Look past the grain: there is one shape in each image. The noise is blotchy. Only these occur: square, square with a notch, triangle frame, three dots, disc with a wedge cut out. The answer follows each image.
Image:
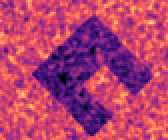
square with a notch
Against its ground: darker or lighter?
darker
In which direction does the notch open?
down and right
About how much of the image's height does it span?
nearly all
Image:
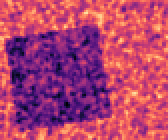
square
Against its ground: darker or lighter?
darker
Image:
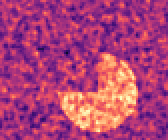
disc with a wedge cut out
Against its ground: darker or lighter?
lighter
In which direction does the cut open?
up and left
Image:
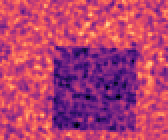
square
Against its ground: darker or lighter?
darker
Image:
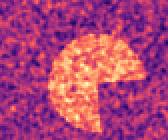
disc with a wedge cut out
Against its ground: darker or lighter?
lighter
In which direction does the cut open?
down and right
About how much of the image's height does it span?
two thirds
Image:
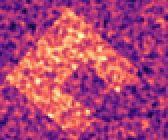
square with a notch
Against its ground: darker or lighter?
lighter
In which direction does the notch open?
down and right
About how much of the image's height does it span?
nearly all
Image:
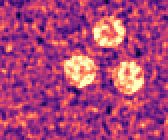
three dots
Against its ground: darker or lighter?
lighter
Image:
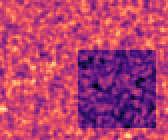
square
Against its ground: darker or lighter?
darker
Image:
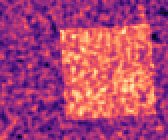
square
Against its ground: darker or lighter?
lighter
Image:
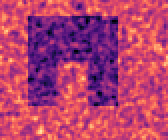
square with a notch
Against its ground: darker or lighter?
darker
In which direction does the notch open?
down
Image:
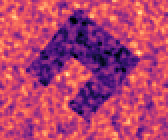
square with a notch
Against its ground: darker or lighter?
darker
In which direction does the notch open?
down and left
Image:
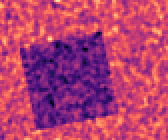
square
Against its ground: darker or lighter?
darker
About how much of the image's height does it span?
two thirds
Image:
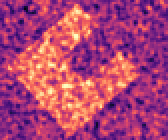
square with a notch
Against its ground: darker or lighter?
lighter
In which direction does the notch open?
up and right
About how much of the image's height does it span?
nearly all
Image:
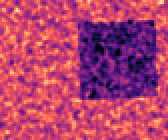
square
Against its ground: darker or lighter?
darker
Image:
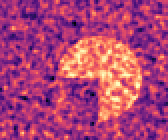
disc with a wedge cut out
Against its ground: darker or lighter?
lighter
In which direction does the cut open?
down and left
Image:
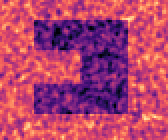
square with a notch
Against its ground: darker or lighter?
darker
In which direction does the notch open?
left
